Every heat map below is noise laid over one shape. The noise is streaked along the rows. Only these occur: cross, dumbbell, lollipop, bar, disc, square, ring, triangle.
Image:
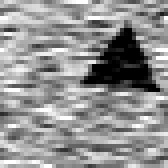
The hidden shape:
triangle
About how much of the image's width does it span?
half
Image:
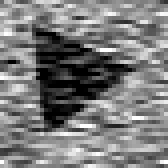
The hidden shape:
triangle
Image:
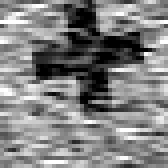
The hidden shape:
cross
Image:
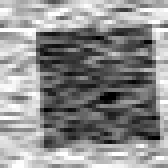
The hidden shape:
square
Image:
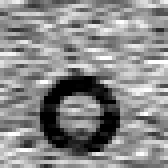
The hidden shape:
ring
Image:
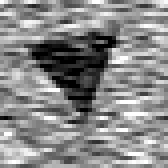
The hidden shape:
triangle
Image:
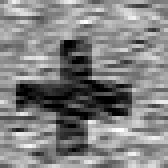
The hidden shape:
cross
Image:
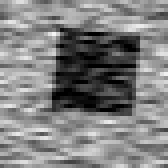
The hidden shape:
square
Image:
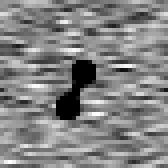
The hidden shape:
dumbbell
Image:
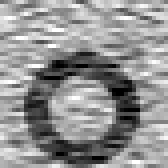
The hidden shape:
ring
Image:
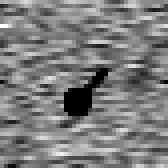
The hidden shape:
lollipop
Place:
centre
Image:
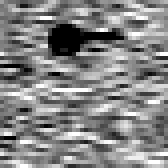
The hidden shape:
lollipop
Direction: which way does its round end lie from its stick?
left
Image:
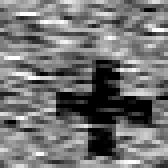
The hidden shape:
cross
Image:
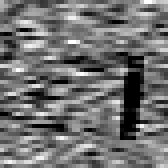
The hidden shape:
bar
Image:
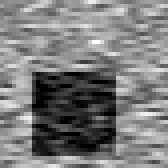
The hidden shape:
square
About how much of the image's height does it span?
half
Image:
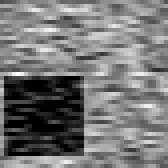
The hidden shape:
square
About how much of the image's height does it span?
half
